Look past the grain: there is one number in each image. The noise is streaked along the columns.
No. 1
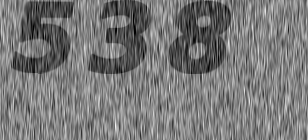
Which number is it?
538
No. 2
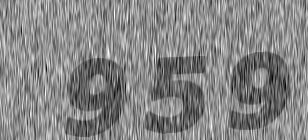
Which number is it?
959
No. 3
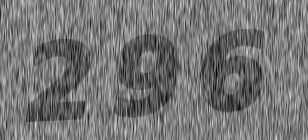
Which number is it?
296
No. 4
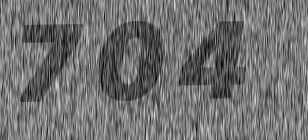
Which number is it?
704
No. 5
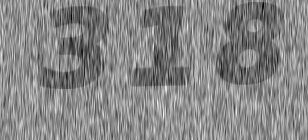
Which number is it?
318
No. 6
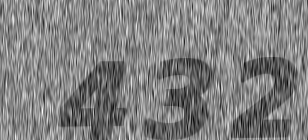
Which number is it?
432
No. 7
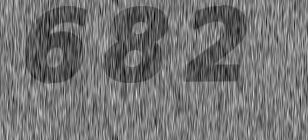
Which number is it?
682
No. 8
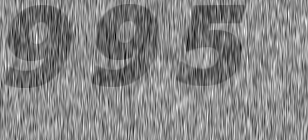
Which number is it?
995
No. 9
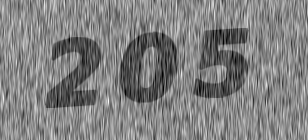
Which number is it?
205
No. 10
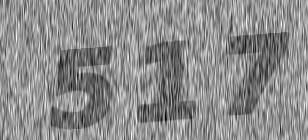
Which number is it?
517
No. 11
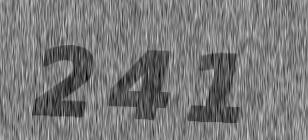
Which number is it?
241
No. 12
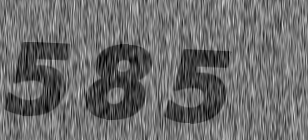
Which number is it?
585
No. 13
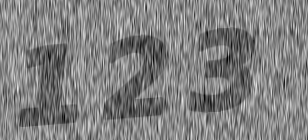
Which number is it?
123
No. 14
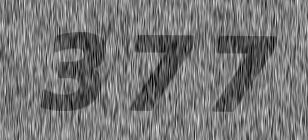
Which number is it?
377
